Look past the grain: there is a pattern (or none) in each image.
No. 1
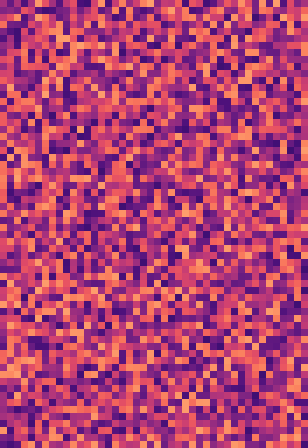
only noise
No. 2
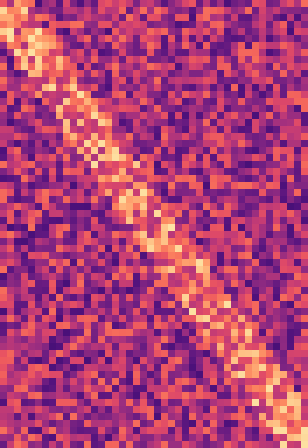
a diagonal band
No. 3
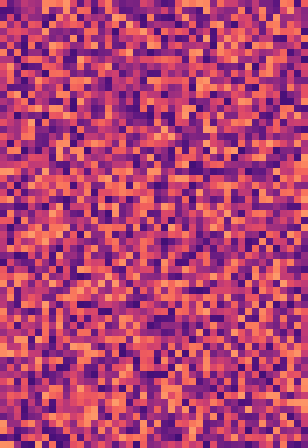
only noise
